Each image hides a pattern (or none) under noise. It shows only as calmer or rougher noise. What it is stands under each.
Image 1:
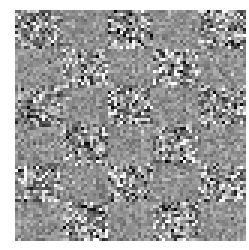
a checkerboard
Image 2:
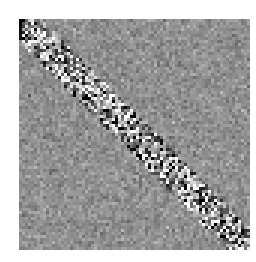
a diagonal band
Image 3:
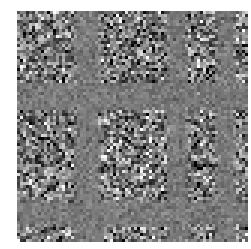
bands of rows crossing bands of columns
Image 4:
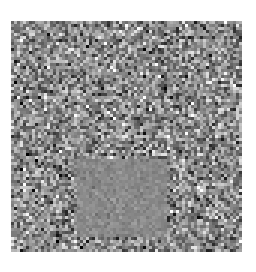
one block
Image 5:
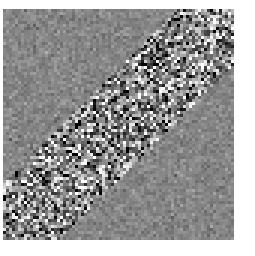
a diagonal band
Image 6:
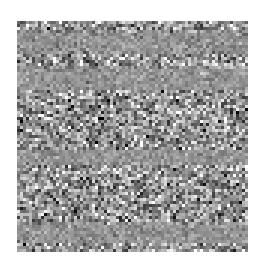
bands of rows
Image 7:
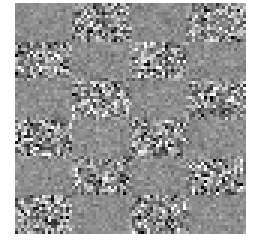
a checkerboard
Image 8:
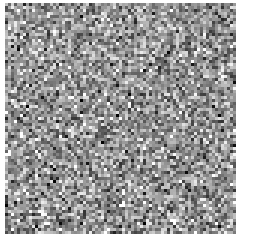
only noise
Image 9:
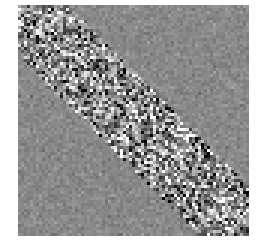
a diagonal band
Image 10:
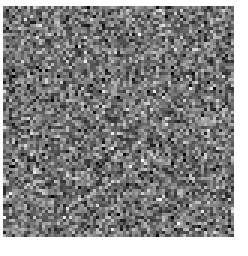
only noise
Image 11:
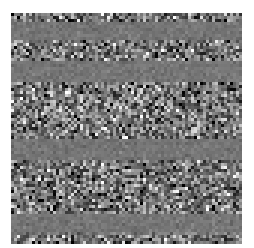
bands of rows
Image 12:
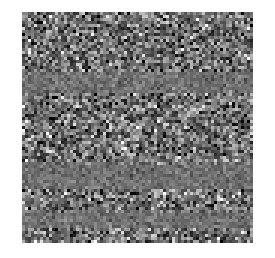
bands of rows
